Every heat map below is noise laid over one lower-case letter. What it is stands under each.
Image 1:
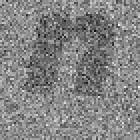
n
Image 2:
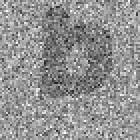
b
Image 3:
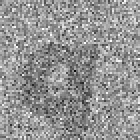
q
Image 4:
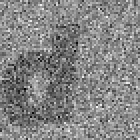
d
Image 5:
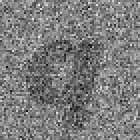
q
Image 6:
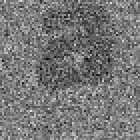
a
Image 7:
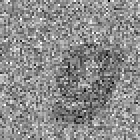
g
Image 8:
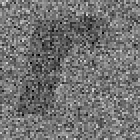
r
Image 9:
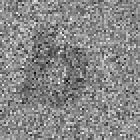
b
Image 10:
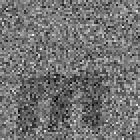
m
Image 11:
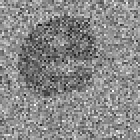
e
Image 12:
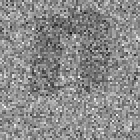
n
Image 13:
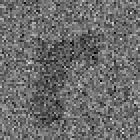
r
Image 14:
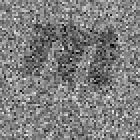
m
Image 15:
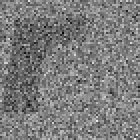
r
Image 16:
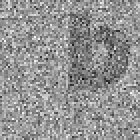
b
